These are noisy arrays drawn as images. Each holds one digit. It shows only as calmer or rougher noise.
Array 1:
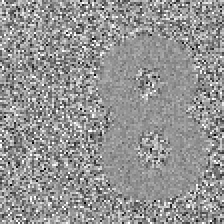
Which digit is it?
8
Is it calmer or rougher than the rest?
calmer
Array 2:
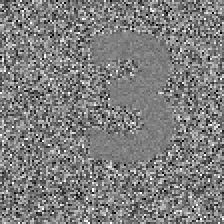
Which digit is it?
3
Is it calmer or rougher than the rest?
calmer
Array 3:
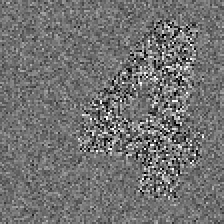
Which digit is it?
4
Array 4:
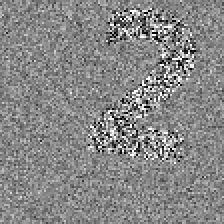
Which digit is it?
2
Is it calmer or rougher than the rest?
rougher
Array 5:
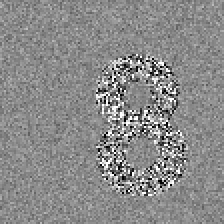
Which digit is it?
8
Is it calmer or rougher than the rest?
rougher
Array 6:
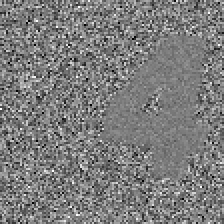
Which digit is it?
4
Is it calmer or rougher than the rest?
calmer
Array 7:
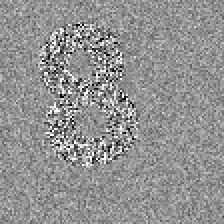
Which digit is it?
8
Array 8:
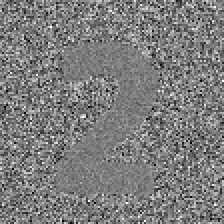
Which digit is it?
2
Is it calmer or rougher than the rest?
calmer
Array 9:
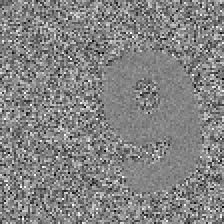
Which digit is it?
9
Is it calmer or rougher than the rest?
calmer
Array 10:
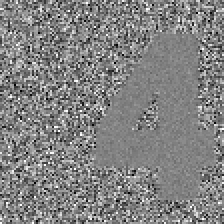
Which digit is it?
4
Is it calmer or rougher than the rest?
calmer
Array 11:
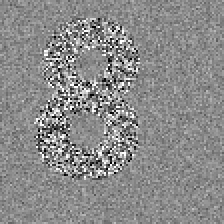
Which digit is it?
8
